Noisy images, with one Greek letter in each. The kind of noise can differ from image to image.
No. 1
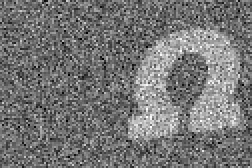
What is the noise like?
independent entries
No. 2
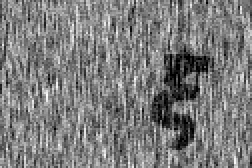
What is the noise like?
streaked along the columns
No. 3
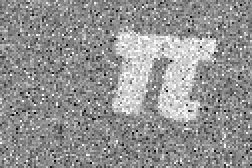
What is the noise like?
heavy tails
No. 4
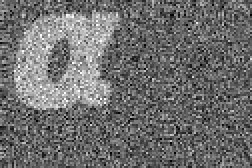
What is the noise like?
low rank plus noise
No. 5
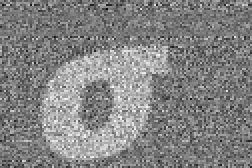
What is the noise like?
rows of uneven size
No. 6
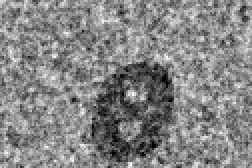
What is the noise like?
blotchy
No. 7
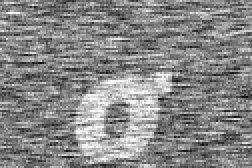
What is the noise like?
streaked along the rows
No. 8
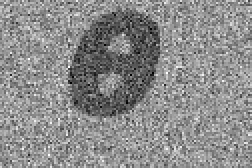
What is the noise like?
low rank plus noise
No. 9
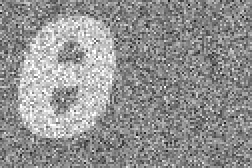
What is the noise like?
independent entries
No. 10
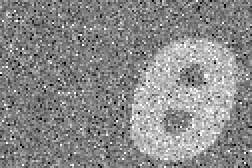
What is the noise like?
heavy tails
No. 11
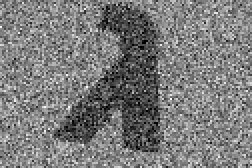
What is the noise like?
independent entries
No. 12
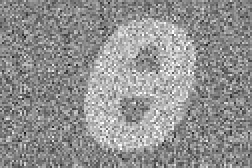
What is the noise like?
low rank plus noise
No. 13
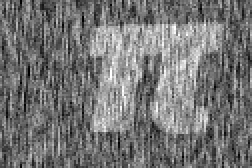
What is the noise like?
streaked along the columns
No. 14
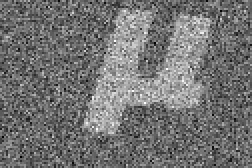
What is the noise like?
independent entries
